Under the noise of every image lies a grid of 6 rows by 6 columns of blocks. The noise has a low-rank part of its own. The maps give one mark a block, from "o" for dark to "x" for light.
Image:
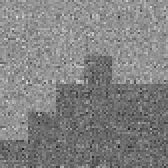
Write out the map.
xxxxxx
xxxxxx
xxxoxx
xxoooo
xooooo
oooooo
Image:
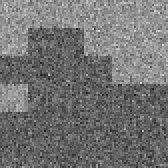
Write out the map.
xxxxxx
xooxxx
ooooxx
xooooo
oooooo
oooooo
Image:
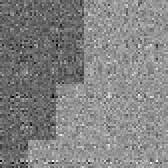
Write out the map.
oooxxx
oooxxx
oooxxx
ooxxxx
ooxxxx
oxxxxx
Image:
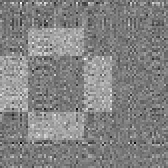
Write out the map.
oooooo
oxxooo
xooxoo
xooxoo
oxxooo
oooooo
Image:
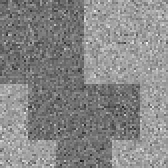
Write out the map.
oooxxx
oooxxx
oooxxx
xoooox
xoooox
xxooxx
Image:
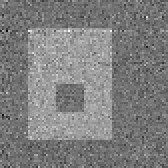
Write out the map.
oooooo
oxxxoo
oxxxoo
oxoxoo
oxxxoo
oooooo
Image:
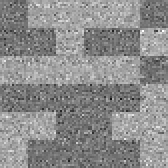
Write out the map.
oxxxxo
ooxoox
xxxxxo
ooooox
xxooxx
xoooox
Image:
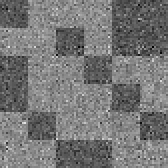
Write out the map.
oxxxoo
xxoxoo
oxxoxx
oxxxox
xoxxxo
xxooxx
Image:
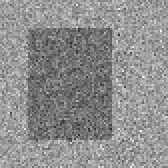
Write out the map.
xxxxxx
xoooxx
xoooxx
xoooxx
xoooxx
xxxxxx
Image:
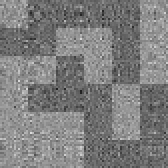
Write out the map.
xoooox
ooxxox
xxoxox
xoooxo
xxxoxo
xxxooo
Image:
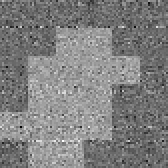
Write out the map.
oooooo
ooxxoo
oxxxxo
oxxxoo
xxxxoo
oxxooo
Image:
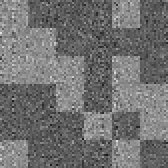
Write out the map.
xoooxo
xxoooo
xxxoxo
ooxoxx
oooxox
xoooxo
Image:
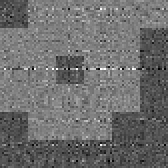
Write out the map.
oxxxxx
xxxxxo
xxoxxo
xxxxxo
oxxxoo
oooooo
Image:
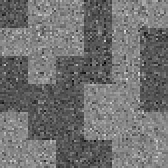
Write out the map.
oxxoxx
xxxoxo
oxooxo
oooxxo
xooxxx
xxooxx
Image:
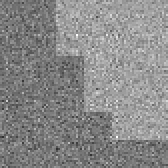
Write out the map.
ooxxxx
ooxxxx
oooxxx
oooxxx
ooooxx
oooooo
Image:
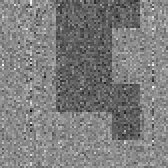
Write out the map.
xxooox
xxooxx
xxooxx
xxooox
xxxxox
xxxxxx
